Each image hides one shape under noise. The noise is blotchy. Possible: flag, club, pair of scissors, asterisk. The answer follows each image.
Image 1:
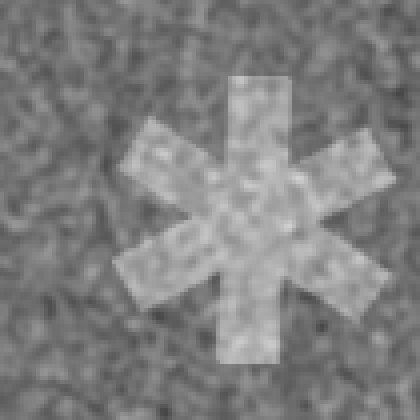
asterisk
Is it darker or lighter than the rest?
lighter
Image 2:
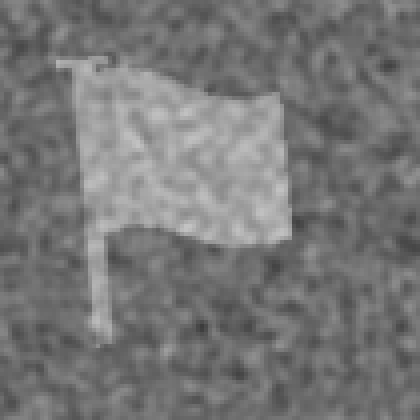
flag
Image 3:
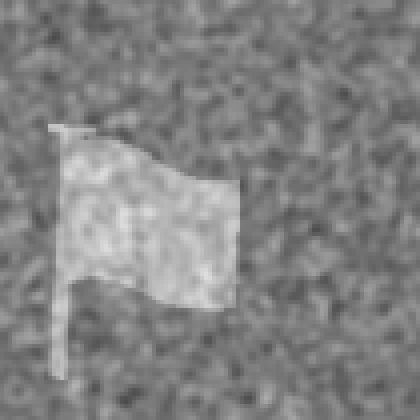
flag
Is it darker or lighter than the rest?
lighter
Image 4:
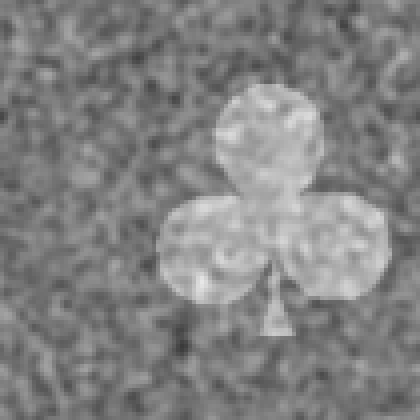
club
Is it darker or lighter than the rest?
lighter
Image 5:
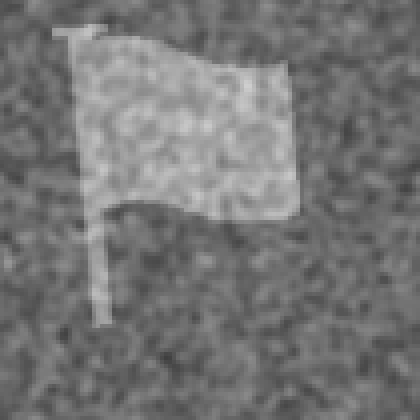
flag
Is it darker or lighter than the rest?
lighter
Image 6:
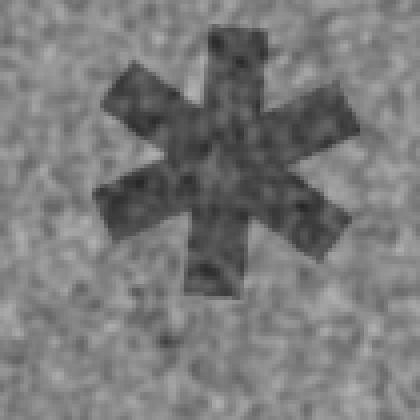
asterisk
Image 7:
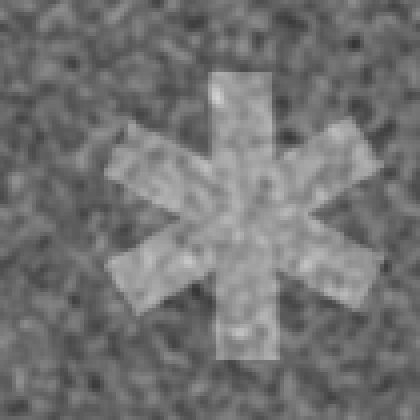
asterisk
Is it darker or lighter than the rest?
lighter
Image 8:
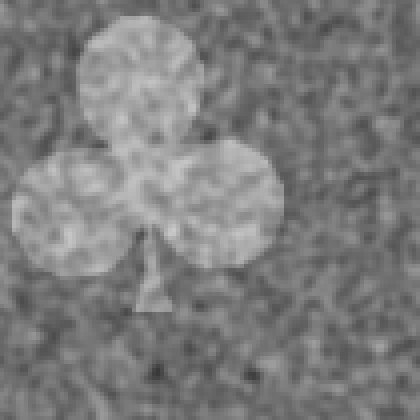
club
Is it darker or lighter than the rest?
lighter
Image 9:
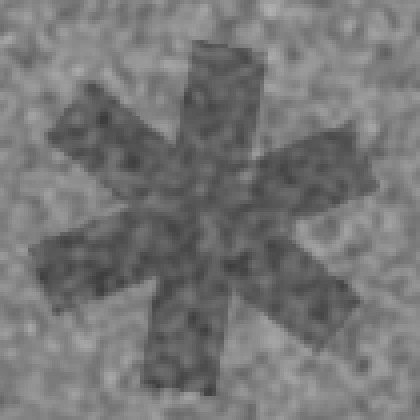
asterisk
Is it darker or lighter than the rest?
darker
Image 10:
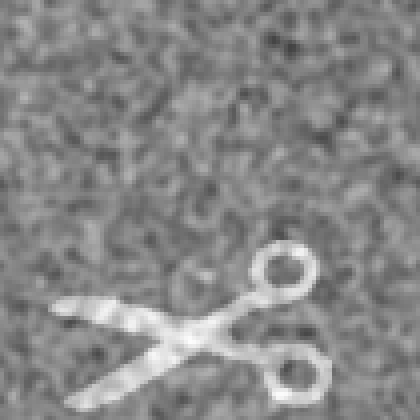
pair of scissors
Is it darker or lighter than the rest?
lighter
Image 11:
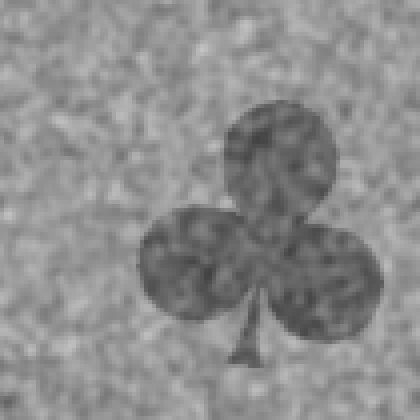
club
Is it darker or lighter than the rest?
darker
